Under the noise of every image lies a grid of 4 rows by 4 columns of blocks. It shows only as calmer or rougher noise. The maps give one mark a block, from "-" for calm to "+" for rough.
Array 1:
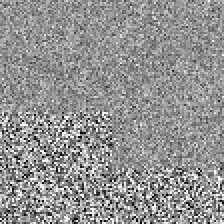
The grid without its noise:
- - - -
- - - -
+ + - -
+ + + +
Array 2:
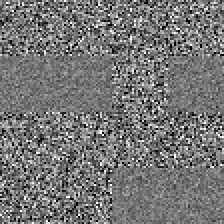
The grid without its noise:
+ + + +
- - + -
+ + + +
+ + - -
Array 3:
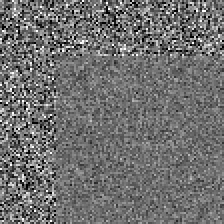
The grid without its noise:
+ + + +
+ - - -
+ - - -
+ - - -
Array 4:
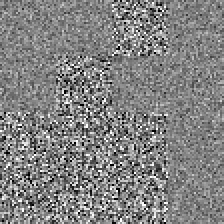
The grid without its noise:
- - + -
- + - -
+ + + -
+ + + -
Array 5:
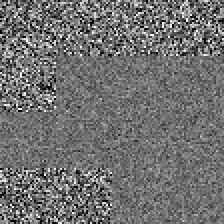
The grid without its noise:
+ + + +
+ - - -
- - - -
+ + - -
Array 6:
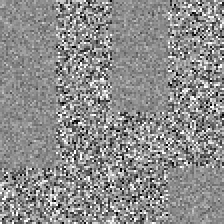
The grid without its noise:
- + - +
- + - +
- + + +
+ + + -
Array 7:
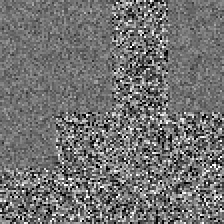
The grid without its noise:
- - + -
- - + -
- + + +
+ + + +
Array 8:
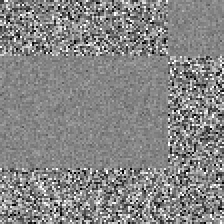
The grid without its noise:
+ + + -
- - - +
- - - +
+ + + +
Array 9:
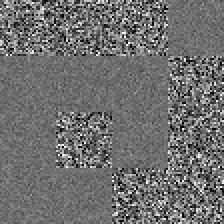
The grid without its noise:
+ + + -
- - - +
- + - +
- - + +
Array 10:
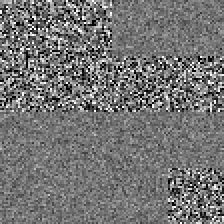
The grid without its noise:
+ + - -
+ + + +
- - - -
- - - +
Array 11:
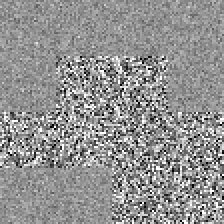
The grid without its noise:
- - - -
- + + -
+ + + +
- - + +
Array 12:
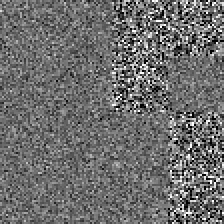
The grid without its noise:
- - + +
- - + -
- - - +
- - - +
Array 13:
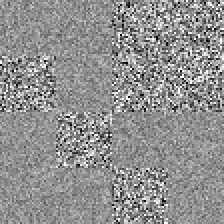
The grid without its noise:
- - + +
+ - + +
- + - -
- - + -
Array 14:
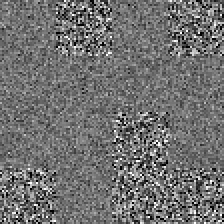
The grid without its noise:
- + - +
- - - -
- - + -
+ - + +
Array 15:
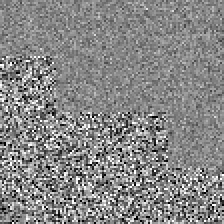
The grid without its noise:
- - - -
+ - - -
+ + + -
+ + + +
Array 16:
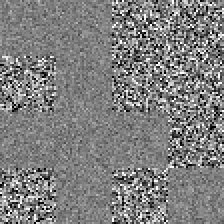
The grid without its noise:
- - + +
+ - + +
- - - +
+ - + -
